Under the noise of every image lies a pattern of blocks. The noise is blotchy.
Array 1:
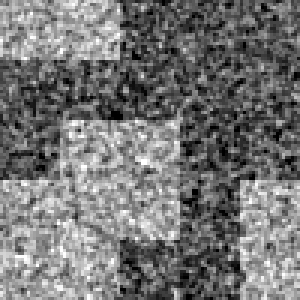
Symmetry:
mirrored about the diagonal from the bottom left
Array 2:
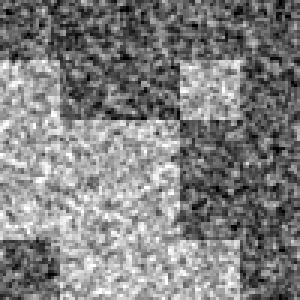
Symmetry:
mirrored about the diagonal from the bottom left
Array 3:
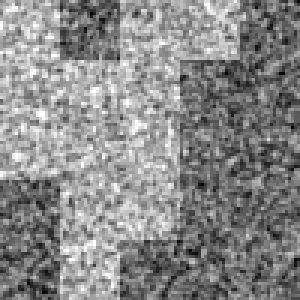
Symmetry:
no symmetry
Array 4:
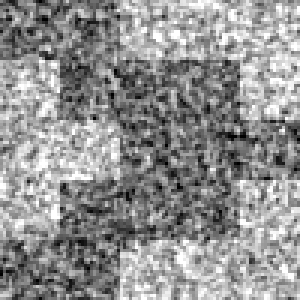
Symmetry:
top and bottom mirror each other
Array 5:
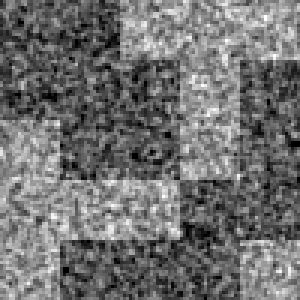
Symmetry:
mirrored about the diagonal from the top left
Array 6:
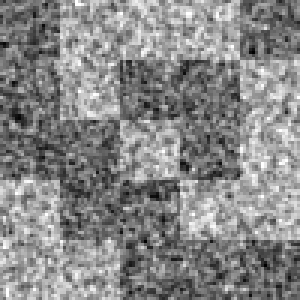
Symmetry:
mirrored about the diagonal from the bottom left
